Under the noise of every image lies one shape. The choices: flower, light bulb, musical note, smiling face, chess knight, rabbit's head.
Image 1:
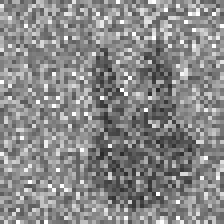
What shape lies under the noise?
rabbit's head
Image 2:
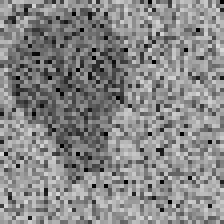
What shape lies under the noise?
light bulb
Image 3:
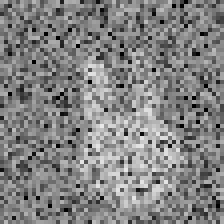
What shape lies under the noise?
rabbit's head
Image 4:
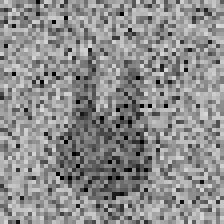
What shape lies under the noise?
rabbit's head
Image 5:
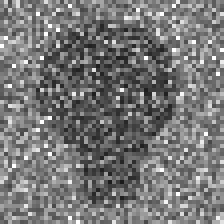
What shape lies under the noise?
light bulb
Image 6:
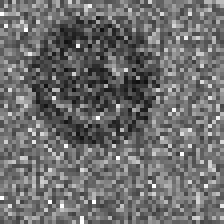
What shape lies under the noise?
smiling face
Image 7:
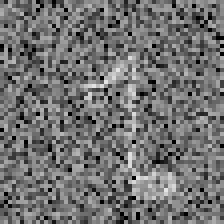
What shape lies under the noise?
musical note
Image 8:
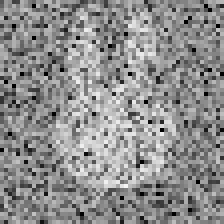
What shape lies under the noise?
rabbit's head
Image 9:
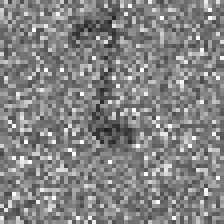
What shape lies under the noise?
musical note
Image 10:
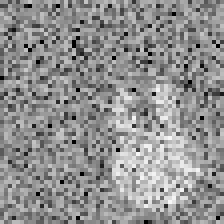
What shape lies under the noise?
rabbit's head
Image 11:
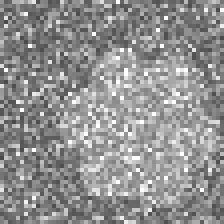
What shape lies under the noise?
flower
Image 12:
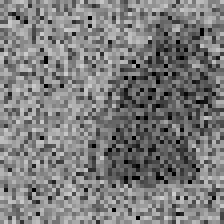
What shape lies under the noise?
chess knight
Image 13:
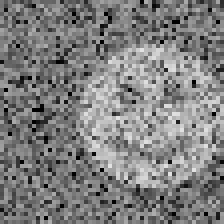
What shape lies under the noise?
smiling face
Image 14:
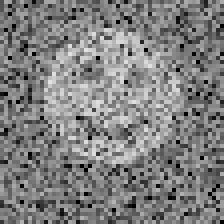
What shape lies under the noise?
smiling face
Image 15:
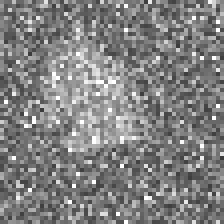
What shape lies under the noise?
chess knight
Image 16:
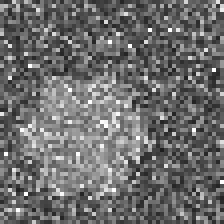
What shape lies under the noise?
flower
